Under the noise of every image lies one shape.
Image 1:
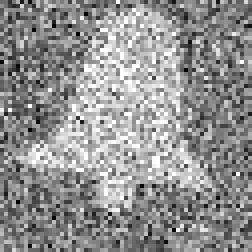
bell
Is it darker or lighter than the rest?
lighter
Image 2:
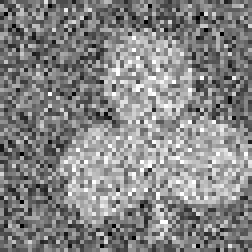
club
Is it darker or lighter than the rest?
lighter
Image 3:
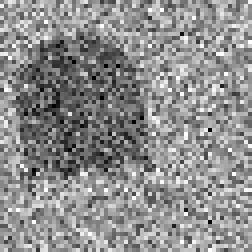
ghost
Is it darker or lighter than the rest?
darker
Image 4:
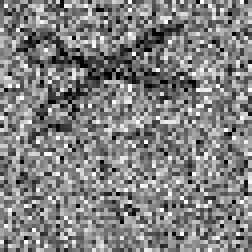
pair of scissors
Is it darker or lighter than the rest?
darker
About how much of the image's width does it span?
two thirds
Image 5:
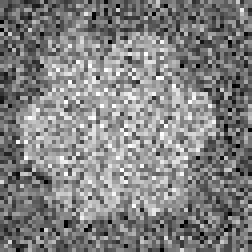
flower
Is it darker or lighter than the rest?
lighter
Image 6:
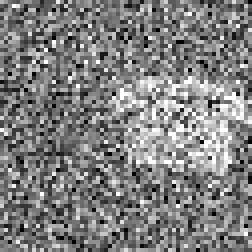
telephone
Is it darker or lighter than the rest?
lighter
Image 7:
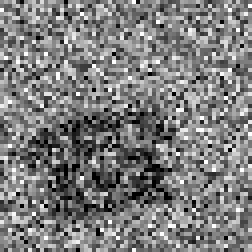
telephone
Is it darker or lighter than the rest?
darker
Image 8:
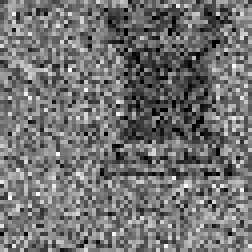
chess rook
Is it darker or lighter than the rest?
darker
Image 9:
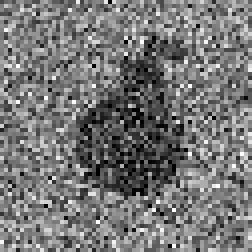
pear
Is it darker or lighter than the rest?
darker
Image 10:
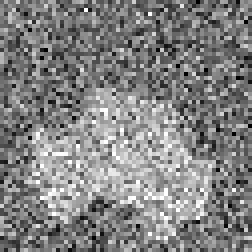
car
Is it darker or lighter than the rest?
lighter
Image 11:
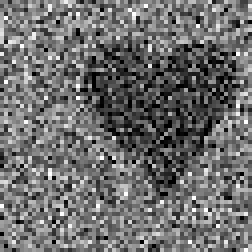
heart
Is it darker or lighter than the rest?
darker
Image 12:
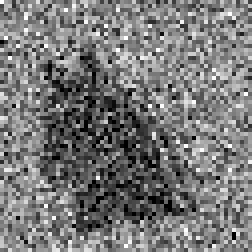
chess knight
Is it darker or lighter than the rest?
darker
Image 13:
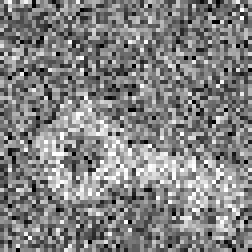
key
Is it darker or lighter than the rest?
lighter
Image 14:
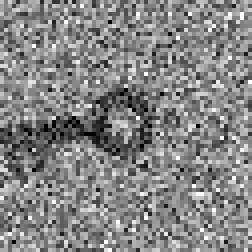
key
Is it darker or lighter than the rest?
darker
